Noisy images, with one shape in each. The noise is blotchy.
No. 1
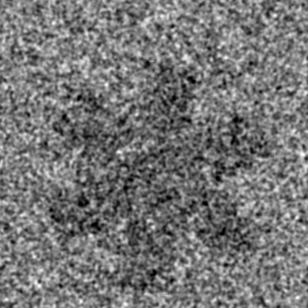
asterisk
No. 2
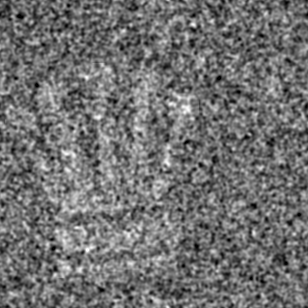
chess queen
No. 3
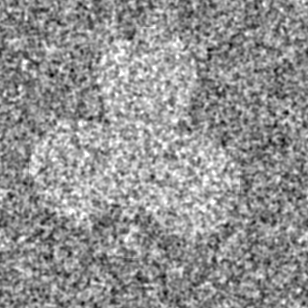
club
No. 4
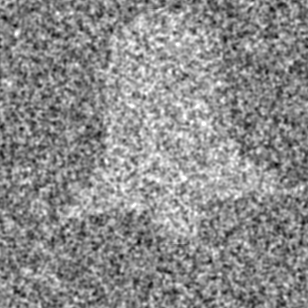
bell
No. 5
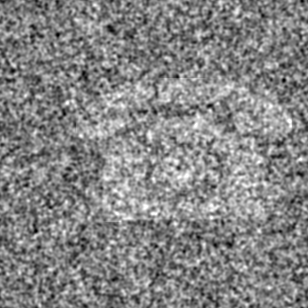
telephone
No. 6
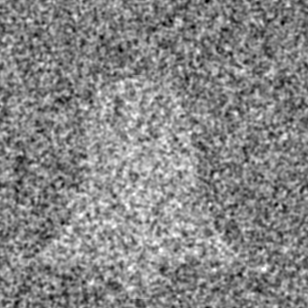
bell
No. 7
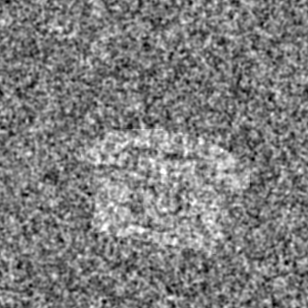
telephone
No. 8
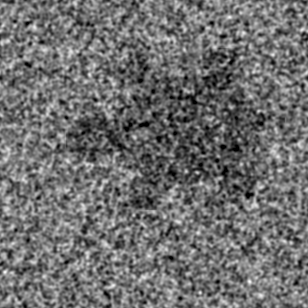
turtle
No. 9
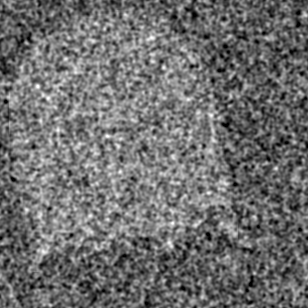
ghost
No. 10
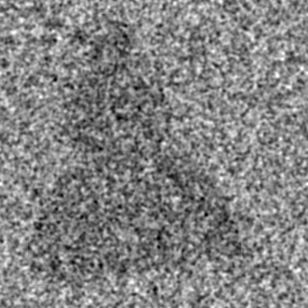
chess pawn
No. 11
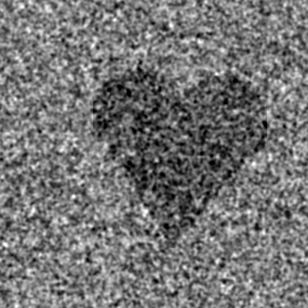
heart
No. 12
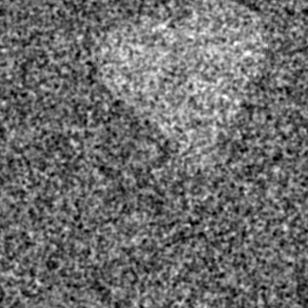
heart
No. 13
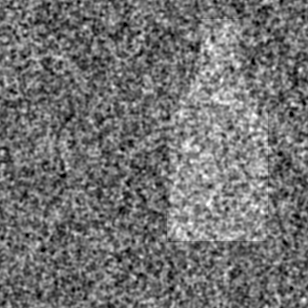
bottle
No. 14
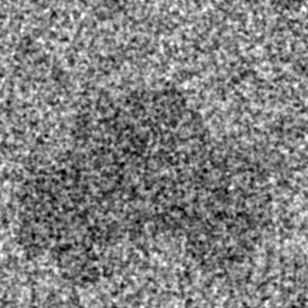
car
